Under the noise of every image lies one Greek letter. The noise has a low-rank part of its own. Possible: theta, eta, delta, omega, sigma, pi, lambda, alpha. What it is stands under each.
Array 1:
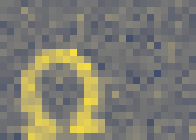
omega
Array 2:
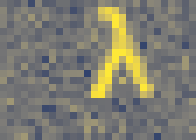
lambda
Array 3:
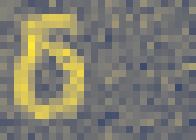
delta
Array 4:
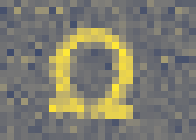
omega
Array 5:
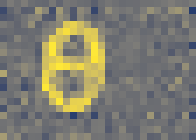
theta
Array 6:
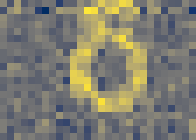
delta
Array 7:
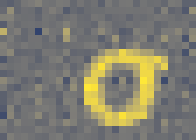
sigma
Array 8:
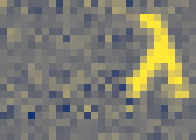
lambda
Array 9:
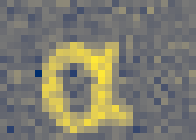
alpha
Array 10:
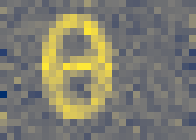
theta
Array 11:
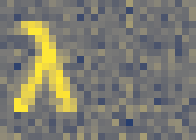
lambda
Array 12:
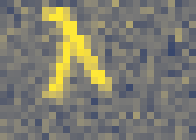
lambda
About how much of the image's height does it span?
two thirds
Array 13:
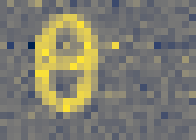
theta
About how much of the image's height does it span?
two thirds
